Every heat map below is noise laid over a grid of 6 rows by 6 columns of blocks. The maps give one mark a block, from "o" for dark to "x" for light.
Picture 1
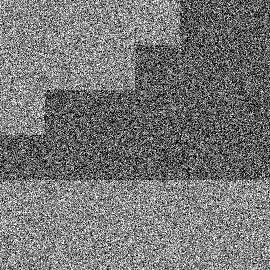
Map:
xxxxoo
xxxooo
xooooo
oooooo
xxxxxx
xxxxxx
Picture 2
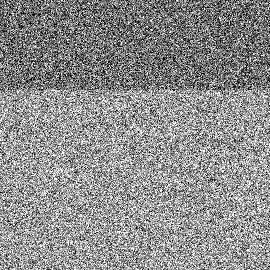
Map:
oooooo
oooooo
xxxxxx
xxxxxx
xxxxxx
xxxxxx
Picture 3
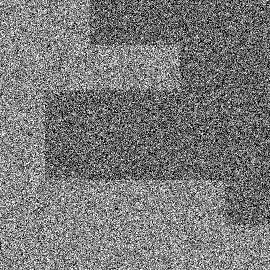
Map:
xxoooo
xxxxoo
xooooo
xooooo
xxxxxo
xxxxxx
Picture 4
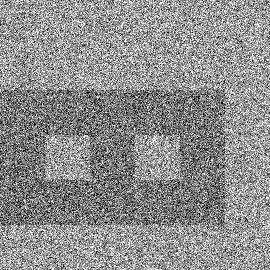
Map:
xxxxxx
xxxxxx
ooooox
oxoxox
ooooox
xxxxxx
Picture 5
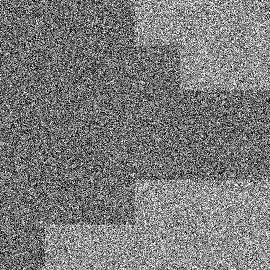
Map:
oooxxx
ooooxx
oooooo
oooooo
oooxxx
oxxxxx
